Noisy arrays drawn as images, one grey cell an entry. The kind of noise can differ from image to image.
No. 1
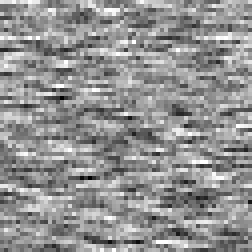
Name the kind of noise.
streaked along the rows
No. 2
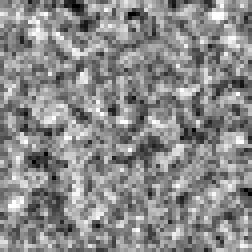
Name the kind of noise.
blotchy
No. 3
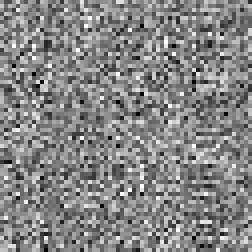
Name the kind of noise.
low rank plus noise
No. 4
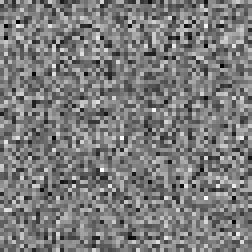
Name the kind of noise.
low rank plus noise
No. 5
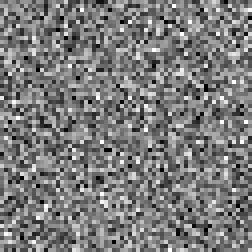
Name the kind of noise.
independent entries
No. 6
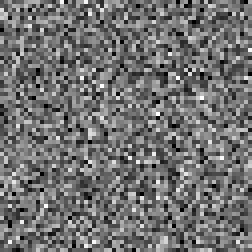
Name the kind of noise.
independent entries
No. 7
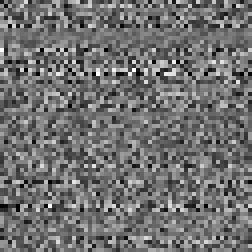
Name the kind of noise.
rows of uneven size
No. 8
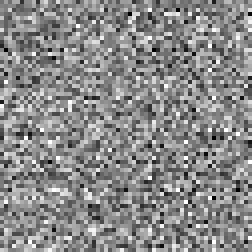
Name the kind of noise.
low rank plus noise
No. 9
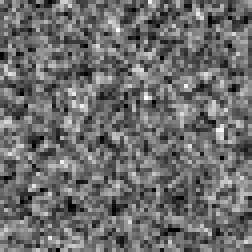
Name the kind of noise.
blotchy
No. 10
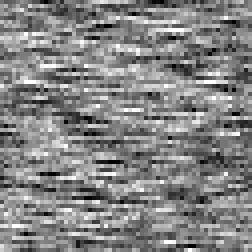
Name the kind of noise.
streaked along the rows
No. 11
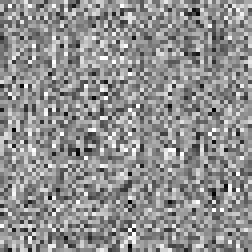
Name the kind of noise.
low rank plus noise
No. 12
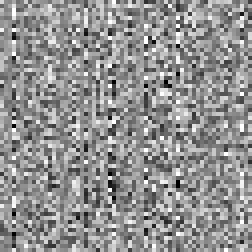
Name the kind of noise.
columns of uneven size
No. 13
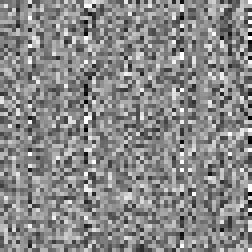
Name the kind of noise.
columns of uneven size
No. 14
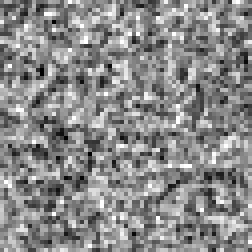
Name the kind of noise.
blotchy
